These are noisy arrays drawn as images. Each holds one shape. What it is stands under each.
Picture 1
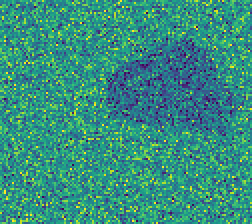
cloud
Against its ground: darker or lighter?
darker
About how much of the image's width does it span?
half
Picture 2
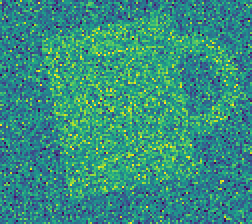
cup
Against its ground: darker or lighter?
lighter
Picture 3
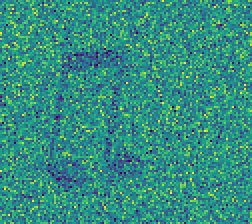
pair of musical notes
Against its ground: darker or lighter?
darker
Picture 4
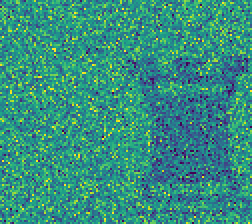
chess rook
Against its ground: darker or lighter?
darker
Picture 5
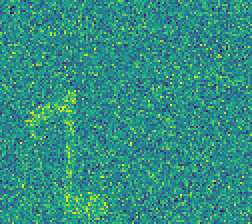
musical note
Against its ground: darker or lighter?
lighter
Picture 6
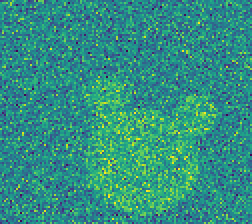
bear's head
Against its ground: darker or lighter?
lighter
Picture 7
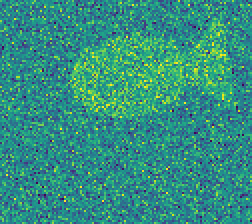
fish
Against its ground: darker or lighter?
lighter
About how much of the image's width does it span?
two thirds
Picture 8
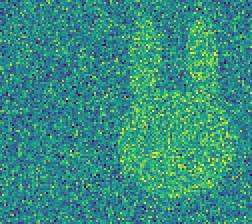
rabbit's head
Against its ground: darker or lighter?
lighter
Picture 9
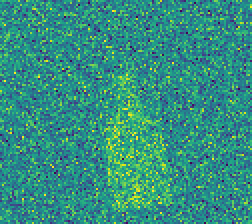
bottle
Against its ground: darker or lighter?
lighter
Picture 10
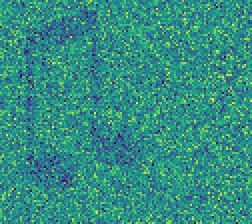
pair of musical notes
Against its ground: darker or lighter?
darker
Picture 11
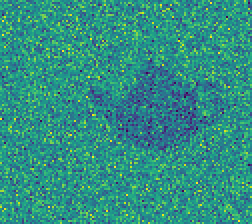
teapot
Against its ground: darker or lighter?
darker
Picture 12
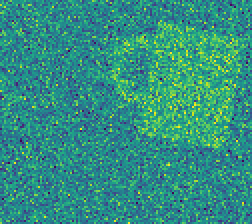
cup
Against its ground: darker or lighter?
lighter
